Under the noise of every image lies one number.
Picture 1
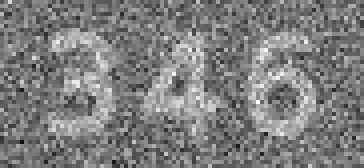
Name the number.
346
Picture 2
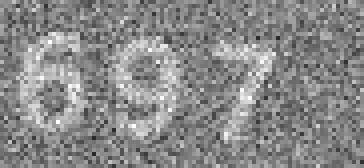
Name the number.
697
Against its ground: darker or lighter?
lighter
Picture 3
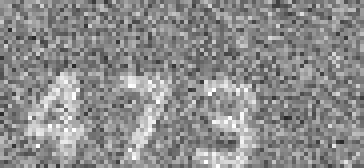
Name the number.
473
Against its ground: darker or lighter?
lighter
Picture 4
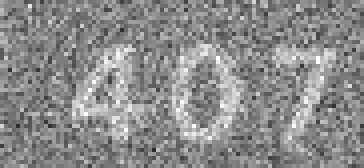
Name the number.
407
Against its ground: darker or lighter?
lighter
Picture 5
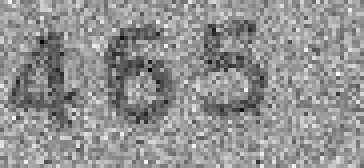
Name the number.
465
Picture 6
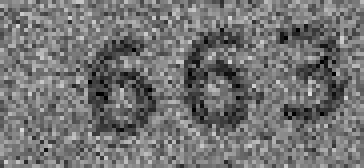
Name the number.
663
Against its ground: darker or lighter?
darker
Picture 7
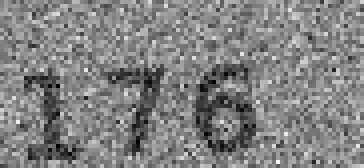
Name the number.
176
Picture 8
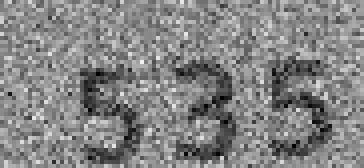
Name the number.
535
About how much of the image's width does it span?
two thirds
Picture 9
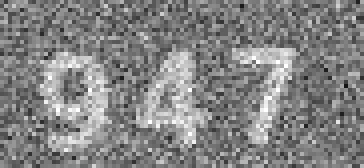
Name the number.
947
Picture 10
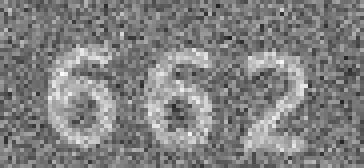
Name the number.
662
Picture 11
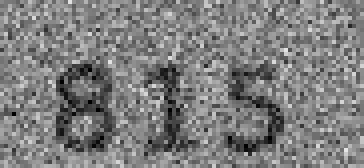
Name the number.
815
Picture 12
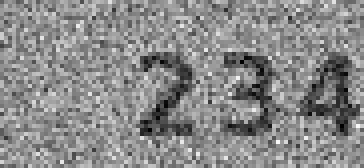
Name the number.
234
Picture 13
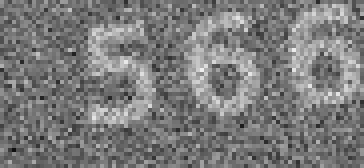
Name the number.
566
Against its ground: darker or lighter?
lighter
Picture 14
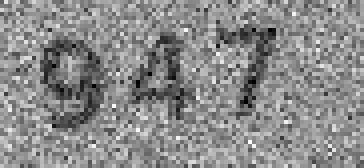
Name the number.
947
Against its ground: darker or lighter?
darker
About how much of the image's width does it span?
two thirds
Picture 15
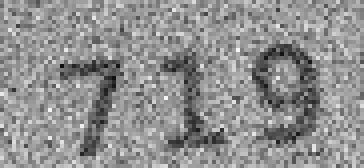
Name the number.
719
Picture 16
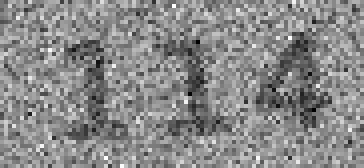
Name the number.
114
